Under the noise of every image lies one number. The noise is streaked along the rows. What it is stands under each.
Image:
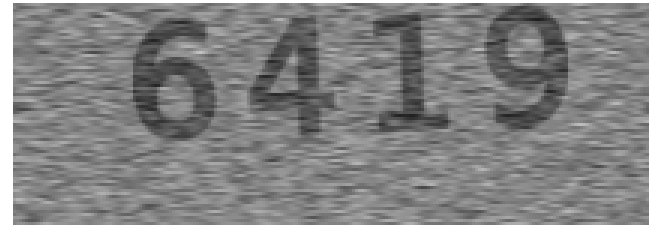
6419
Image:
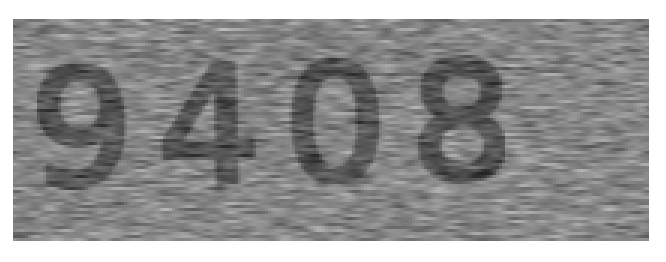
9408
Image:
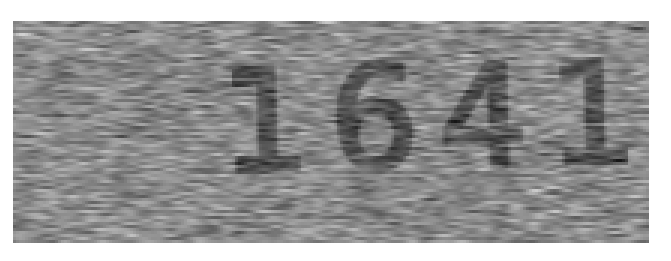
1641
